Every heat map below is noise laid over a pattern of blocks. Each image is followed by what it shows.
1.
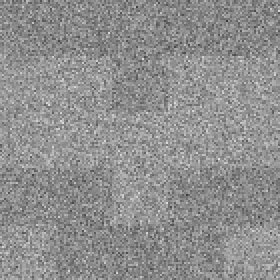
left and right mirror each other
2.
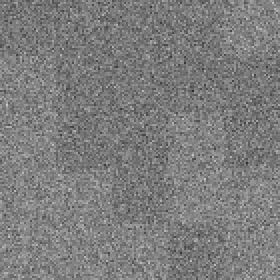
no symmetry
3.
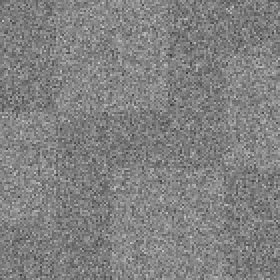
the same after a half turn
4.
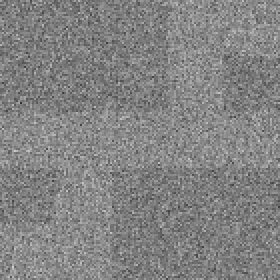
the same after a half turn
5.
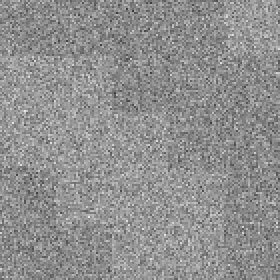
mirrored about the diagonal from the bottom left
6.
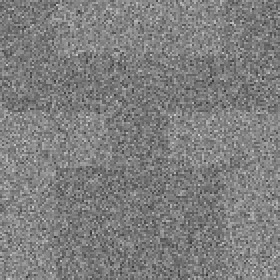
left and right mirror each other
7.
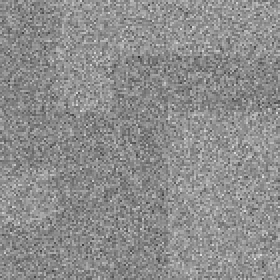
no symmetry
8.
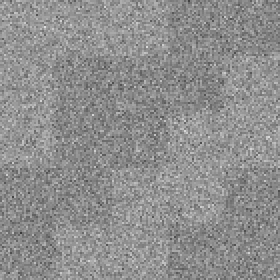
mirrored about the diagonal from the top left
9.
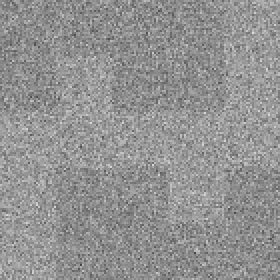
the same after a half turn
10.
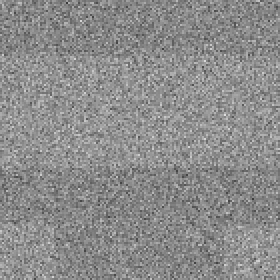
left and right mirror each other
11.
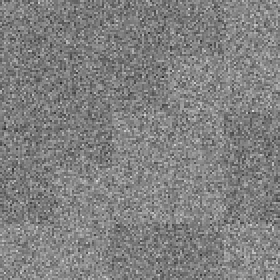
mirrored about the diagonal from the top left
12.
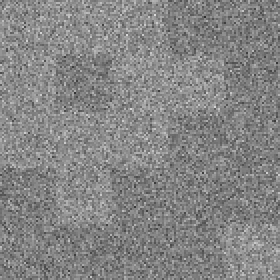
mirrored about the diagonal from the top left
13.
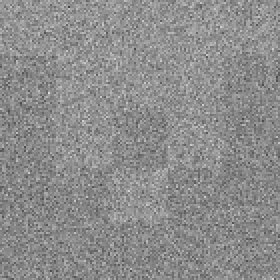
left and right mirror each other
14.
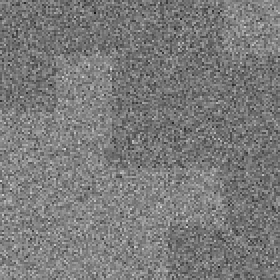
mirrored about the diagonal from the bottom left
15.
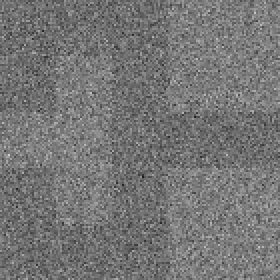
top and bottom mirror each other
